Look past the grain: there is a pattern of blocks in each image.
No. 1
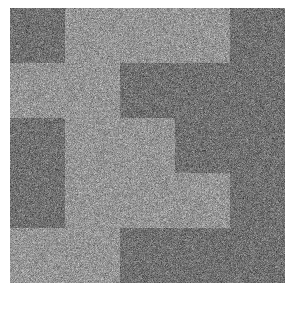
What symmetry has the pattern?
no symmetry
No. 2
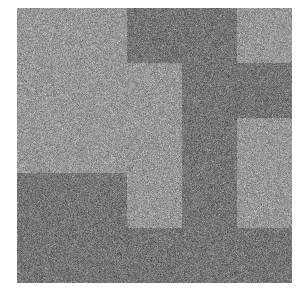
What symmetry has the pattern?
no symmetry
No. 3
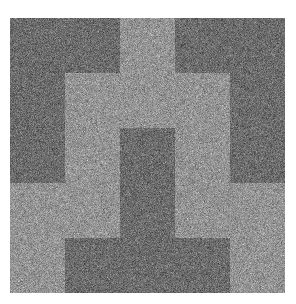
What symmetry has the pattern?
left and right mirror each other
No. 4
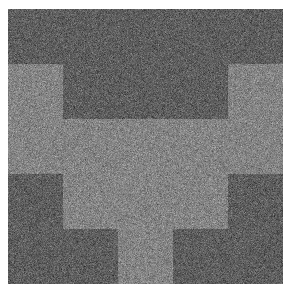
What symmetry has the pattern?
left and right mirror each other
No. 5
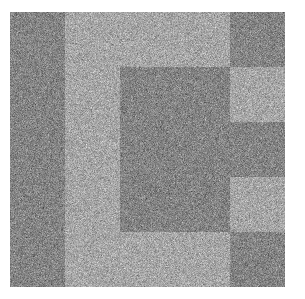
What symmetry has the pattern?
top and bottom mirror each other
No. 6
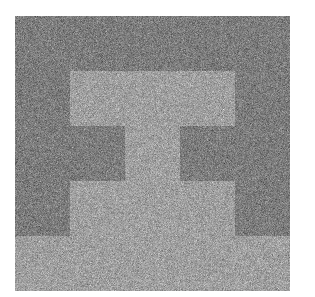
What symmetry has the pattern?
left and right mirror each other
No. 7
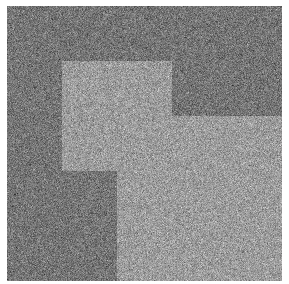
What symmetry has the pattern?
mirrored about the diagonal from the top left
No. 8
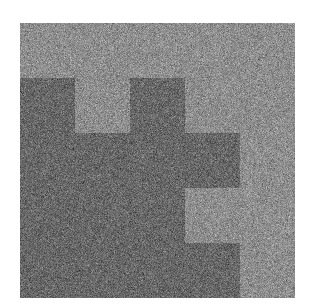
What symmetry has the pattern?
mirrored about the diagonal from the bottom left
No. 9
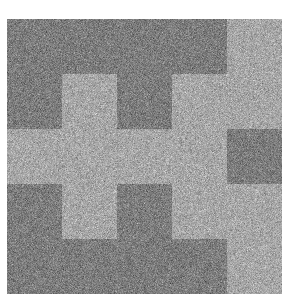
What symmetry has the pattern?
top and bottom mirror each other
